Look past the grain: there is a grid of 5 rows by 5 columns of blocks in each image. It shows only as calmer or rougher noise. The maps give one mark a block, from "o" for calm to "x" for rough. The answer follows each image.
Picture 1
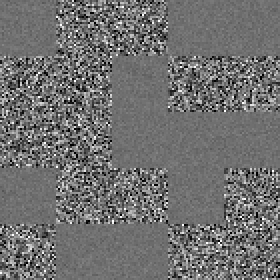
o x x o o
x x o x x
x x o o o
o x x o x
x o o x x
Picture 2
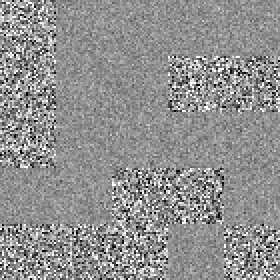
x o o o o
x o o x x
x o o o o
o o x x o
x x x o x
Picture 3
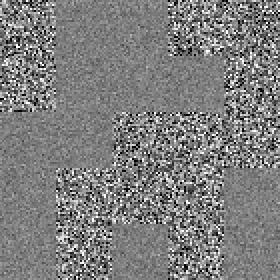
x o o x x
x o o o x
o o x x x
o x x x o
o x o x o
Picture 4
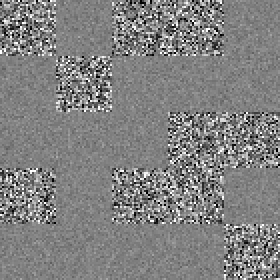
x o x x o
o x o o o
o o o x x
x o x x o
o o o o x
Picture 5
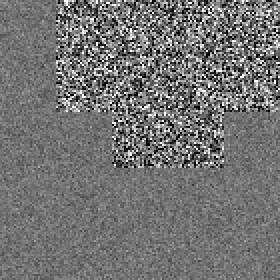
o x x x x
o x x x x
o o x x o
o o o o o
o o o o o
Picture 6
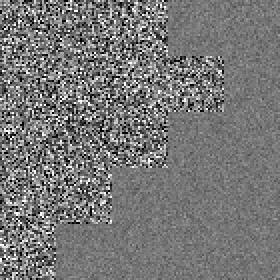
x x x o o
x x x x o
x x x o o
x x o o o
x o o o o
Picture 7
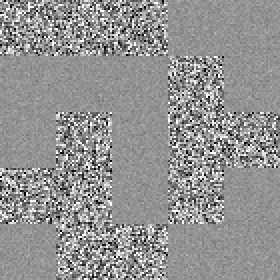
x x x o o
o o o x o
o x o x x
x x o x o
o x x o o
